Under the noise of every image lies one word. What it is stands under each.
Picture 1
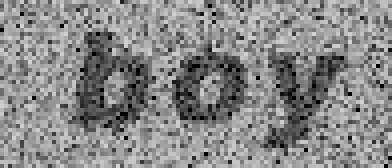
boy
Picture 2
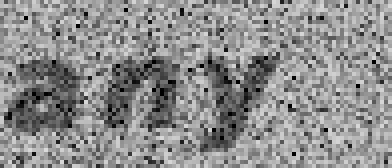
any
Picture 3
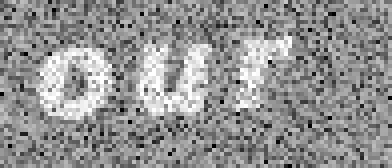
our
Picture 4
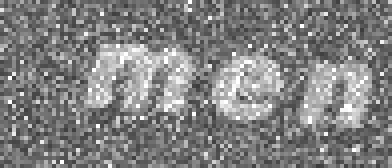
men
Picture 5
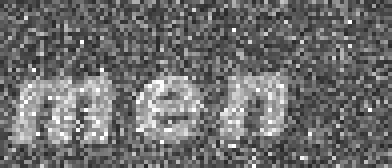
men
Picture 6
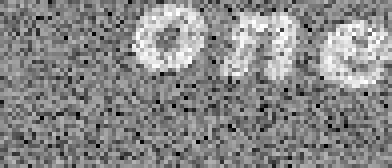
one
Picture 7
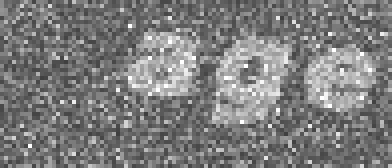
age
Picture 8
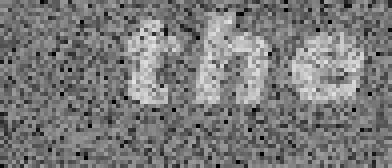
the
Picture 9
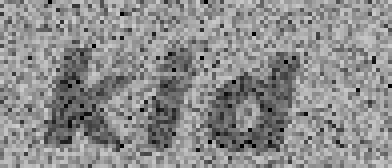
kid
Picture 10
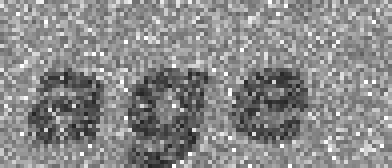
age
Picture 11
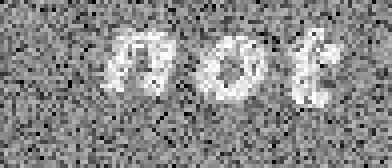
not
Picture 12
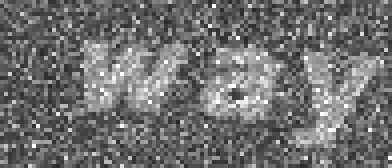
way
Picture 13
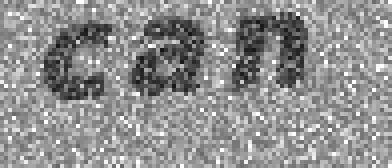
can
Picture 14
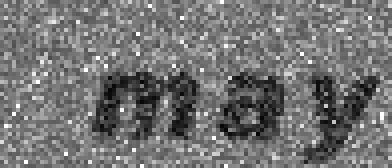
may
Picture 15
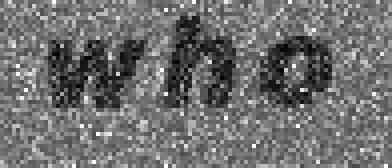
who
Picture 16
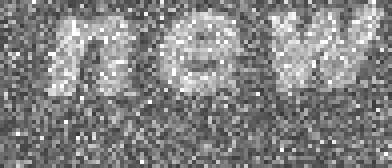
new
